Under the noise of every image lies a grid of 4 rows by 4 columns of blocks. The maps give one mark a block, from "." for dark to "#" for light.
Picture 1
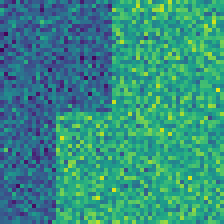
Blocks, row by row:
..##
..##
.###
.###
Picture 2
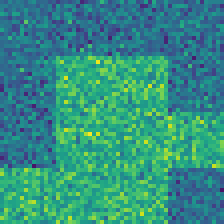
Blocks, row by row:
....
.##.
.###
###.
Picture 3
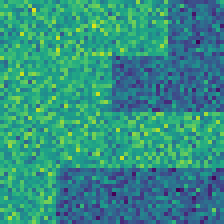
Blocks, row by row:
###.
##..
####
#...
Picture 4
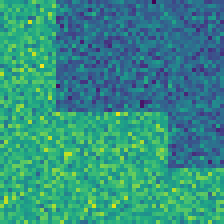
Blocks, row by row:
#...
#...
###.
####
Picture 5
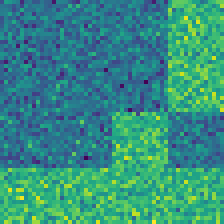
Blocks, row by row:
...#
...#
..#.
####
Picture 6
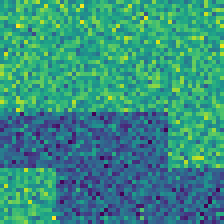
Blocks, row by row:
####
####
...#
#...
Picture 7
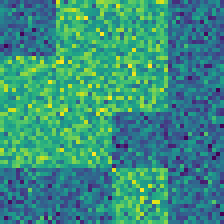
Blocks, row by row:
.##.
###.
##..
..#.
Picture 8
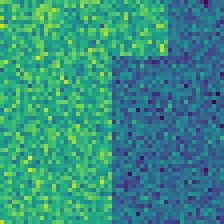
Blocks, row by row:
###.
##..
##..
##..
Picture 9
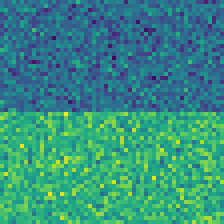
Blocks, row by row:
....
....
####
####
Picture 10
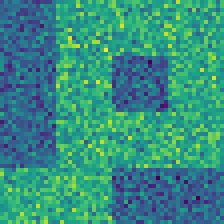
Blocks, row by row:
.###
.#.#
.###
##..
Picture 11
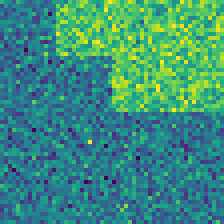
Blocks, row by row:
.###
..##
....
....
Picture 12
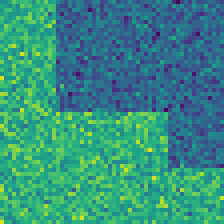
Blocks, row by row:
#...
#...
###.
####
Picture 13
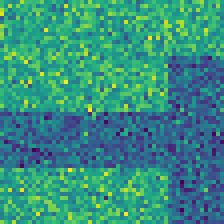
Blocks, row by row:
####
###.
....
###.
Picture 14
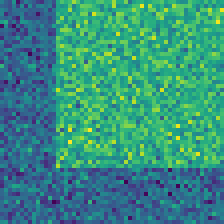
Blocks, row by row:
.###
.###
.###
....
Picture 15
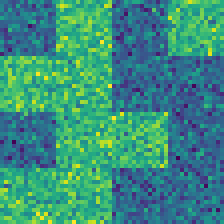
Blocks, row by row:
.#.#
##..
.##.
##..
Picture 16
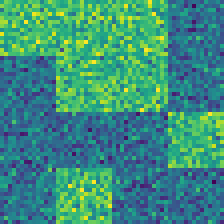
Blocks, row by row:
###.
.##.
...#
.#..
